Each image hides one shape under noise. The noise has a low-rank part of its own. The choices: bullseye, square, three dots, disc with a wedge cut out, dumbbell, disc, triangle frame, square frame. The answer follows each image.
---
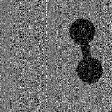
dark dumbbell
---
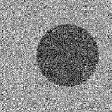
dark disc
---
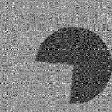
dark disc with a wedge cut out
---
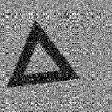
dark triangle frame
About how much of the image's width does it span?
two thirds
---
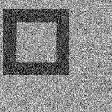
dark square frame
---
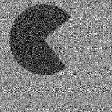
dark disc with a wedge cut out
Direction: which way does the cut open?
right
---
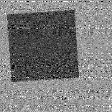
dark square
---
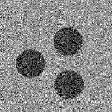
dark three dots
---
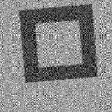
dark square frame
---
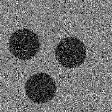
dark three dots
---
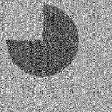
dark disc with a wedge cut out
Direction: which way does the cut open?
up and left
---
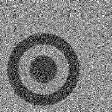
dark bullseye
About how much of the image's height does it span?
two thirds
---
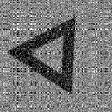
dark triangle frame
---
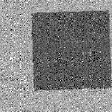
dark square
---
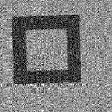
dark square frame
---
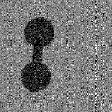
dark dumbbell
